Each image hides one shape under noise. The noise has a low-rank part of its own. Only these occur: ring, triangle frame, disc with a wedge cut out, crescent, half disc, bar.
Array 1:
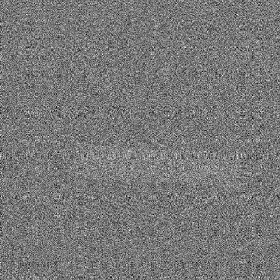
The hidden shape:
bar
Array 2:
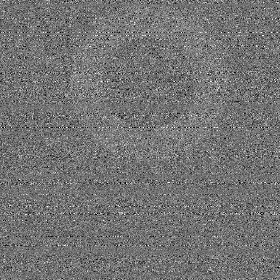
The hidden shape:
ring
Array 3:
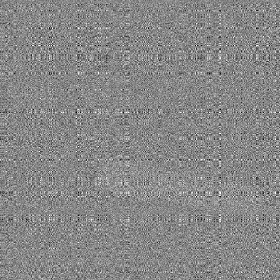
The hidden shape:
bar
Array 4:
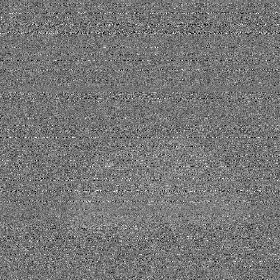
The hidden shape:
half disc
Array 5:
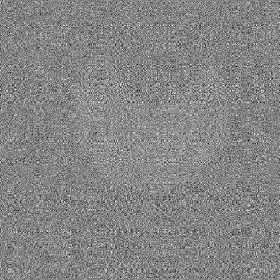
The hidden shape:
disc with a wedge cut out
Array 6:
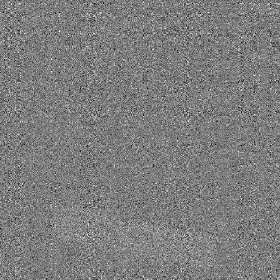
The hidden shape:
bar
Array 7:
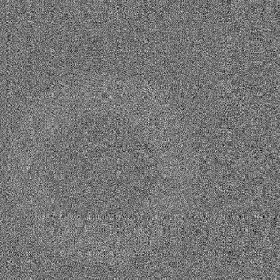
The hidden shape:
ring
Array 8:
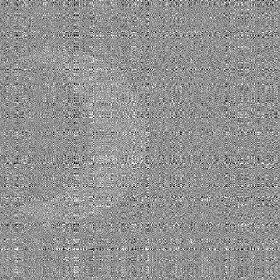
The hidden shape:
crescent
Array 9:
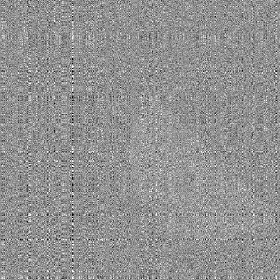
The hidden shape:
half disc
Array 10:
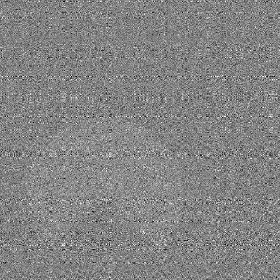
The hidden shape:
disc with a wedge cut out
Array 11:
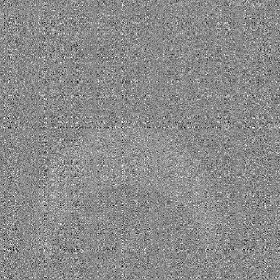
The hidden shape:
crescent
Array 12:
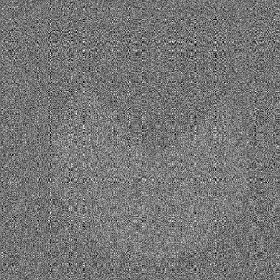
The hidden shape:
disc with a wedge cut out
